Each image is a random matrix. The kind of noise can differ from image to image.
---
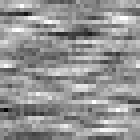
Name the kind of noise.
streaked along the rows
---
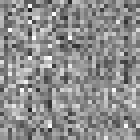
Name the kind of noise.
low rank plus noise
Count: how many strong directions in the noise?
five to eight
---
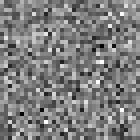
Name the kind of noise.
independent entries
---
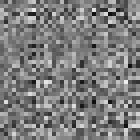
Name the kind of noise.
low rank plus noise
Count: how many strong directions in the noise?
two
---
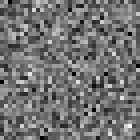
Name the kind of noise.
independent entries
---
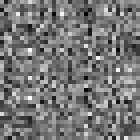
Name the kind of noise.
low rank plus noise
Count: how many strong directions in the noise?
three or four
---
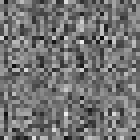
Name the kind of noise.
low rank plus noise
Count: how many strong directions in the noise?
two
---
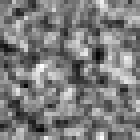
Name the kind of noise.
blotchy
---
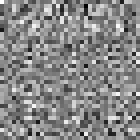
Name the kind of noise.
low rank plus noise
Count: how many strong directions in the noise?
three or four
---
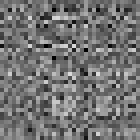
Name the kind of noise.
low rank plus noise
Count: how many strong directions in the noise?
two
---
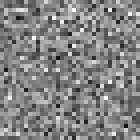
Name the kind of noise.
independent entries
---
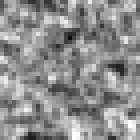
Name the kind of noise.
blotchy
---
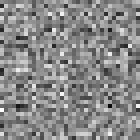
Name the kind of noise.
low rank plus noise
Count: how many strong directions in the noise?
three or four
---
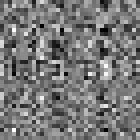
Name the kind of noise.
low rank plus noise
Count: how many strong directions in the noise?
two
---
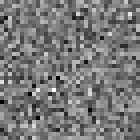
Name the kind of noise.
independent entries
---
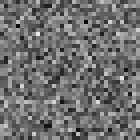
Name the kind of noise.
independent entries
